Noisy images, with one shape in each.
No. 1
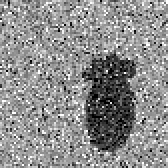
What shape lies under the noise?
footprint
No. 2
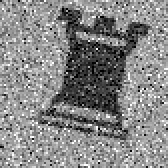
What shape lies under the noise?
chess rook
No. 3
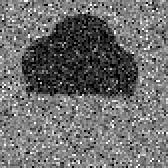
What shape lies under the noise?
cloud
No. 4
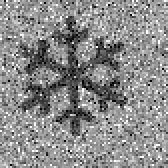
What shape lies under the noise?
snowflake
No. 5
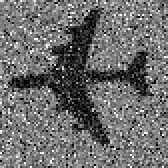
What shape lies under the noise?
airplane
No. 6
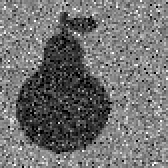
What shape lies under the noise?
pear
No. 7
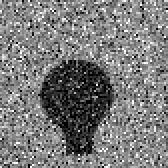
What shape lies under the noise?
light bulb
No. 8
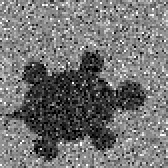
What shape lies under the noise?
turtle
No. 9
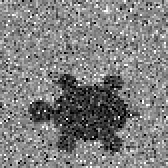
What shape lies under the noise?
turtle
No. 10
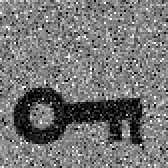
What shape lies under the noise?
key
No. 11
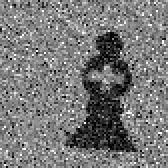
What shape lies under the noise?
chess bishop
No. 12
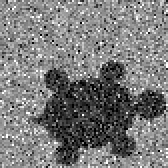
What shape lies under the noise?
turtle
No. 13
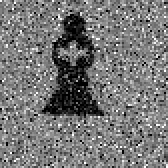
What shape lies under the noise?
chess bishop
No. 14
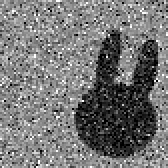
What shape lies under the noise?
rabbit's head
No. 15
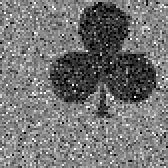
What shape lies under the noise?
club
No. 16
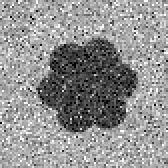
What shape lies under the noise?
flower
